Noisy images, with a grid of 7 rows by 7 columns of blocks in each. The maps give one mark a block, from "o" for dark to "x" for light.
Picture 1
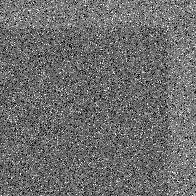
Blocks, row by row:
xxxxxxx
oooooox
oooooox
oooooox
oooooox
oooooox
oooooox
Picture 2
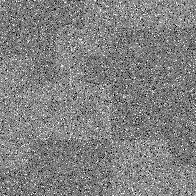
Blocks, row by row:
oooxxxx
ooxxooo
xoxoooo
xxxxooo
xxxxooo
xoooxxo
ooooxxx
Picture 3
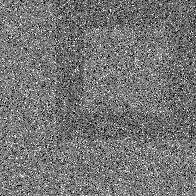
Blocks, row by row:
xxooooo
xxoxxxo
xxoxxxo
xxoxxxo
xxooooo
xxxxxxx
xxxxxxx
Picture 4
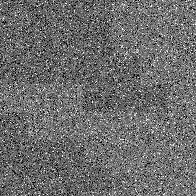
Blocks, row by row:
ooooxxx
ooooxxx
oooooxx
xxxooox
oxxxxxx
oooxxxx
ooooxxx
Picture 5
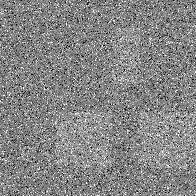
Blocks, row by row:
ooooooo
ooooxoo
ooooxoo
ooooooo
ooxxoxx
ooxxoxx
ooooooo
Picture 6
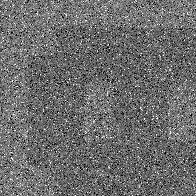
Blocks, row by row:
xxxxxxx
xxooooo
xoooooo
xooxoox
xooxoox
xoooooo
xxooooo
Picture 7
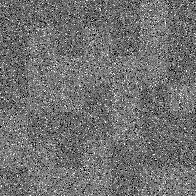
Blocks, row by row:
oooooxo
oxoxoxo
oxxxxxo
oxxoxox
xoooxoo
xxoxooo
oxxxoxx
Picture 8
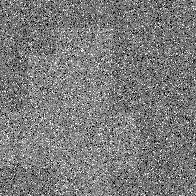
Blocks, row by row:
ooooooo
ooxxooo
oxxxooo
oxxxooo
xxxxxoo
xxxxxoo
ooxxooo
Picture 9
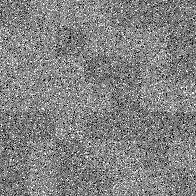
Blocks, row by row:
oxxxooo
xxoxxxo
xxxooxo
xxxxoxx
ooxoooo
oxoxxox
oxooxxo
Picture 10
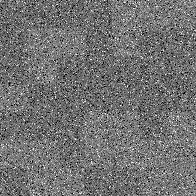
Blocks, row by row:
ooooxxx
oxxoxoo
oxooooo
xoooooo
oooxxox
xxoxxxx
oxxooxx
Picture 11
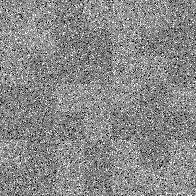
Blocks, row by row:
xxoxxxo
xxooxoo
xoooxxo
ooxxxox
oooxooo
xoxoxox
ooxoxxx
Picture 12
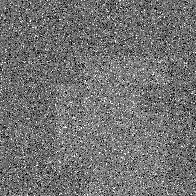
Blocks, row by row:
ooooooo
ooooooo
oooxxxo
ooxxxoo
ooxxxxo
ooxxxxo
oooxxxo
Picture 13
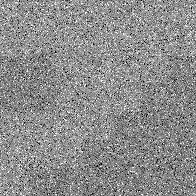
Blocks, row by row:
xxxxxxx
xxxxxxx
ooxxxxo
ooxxxoo
xxxxooo
xxxoooo
xoooooo
